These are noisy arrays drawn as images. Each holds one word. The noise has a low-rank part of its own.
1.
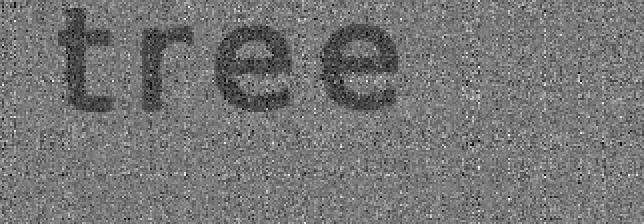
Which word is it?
tree
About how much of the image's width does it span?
half
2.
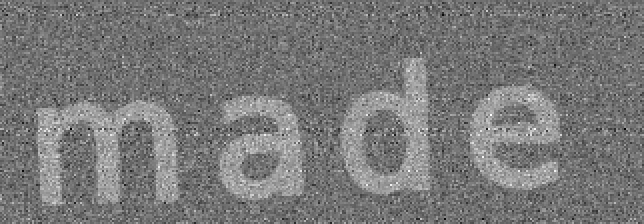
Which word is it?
made
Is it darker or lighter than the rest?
lighter
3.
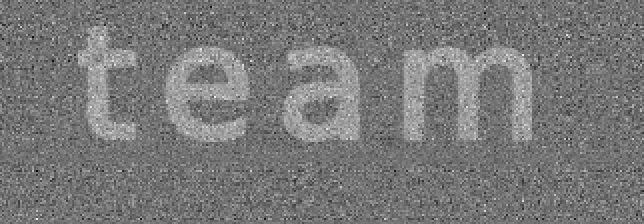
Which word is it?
team
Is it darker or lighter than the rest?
lighter
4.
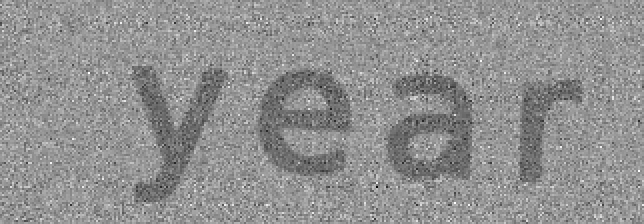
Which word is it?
year
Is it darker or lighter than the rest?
darker
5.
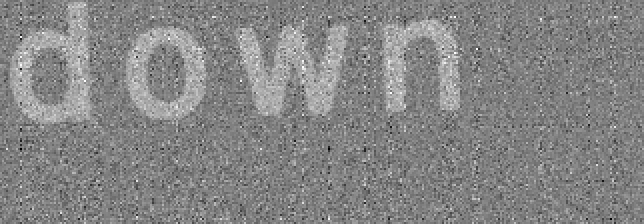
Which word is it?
down
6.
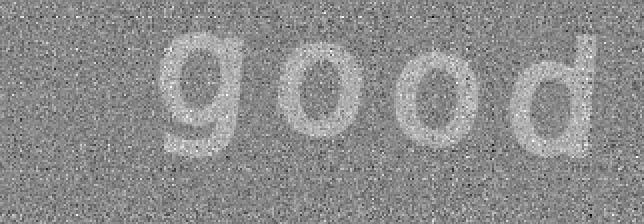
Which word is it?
good
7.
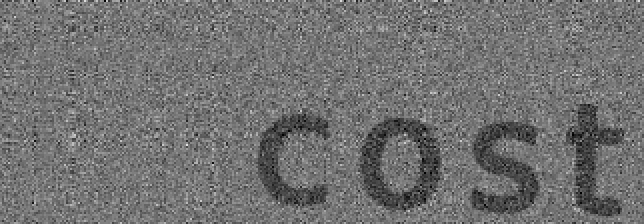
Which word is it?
cost
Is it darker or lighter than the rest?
darker
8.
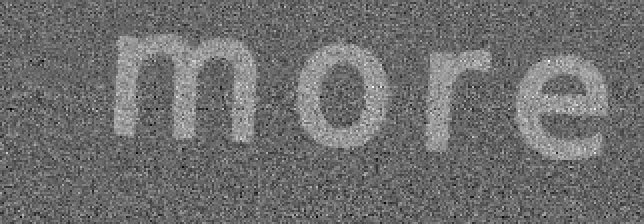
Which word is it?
more
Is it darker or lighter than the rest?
lighter
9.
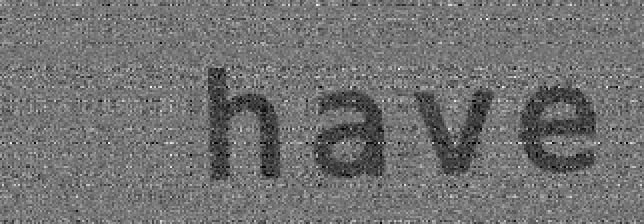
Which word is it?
have
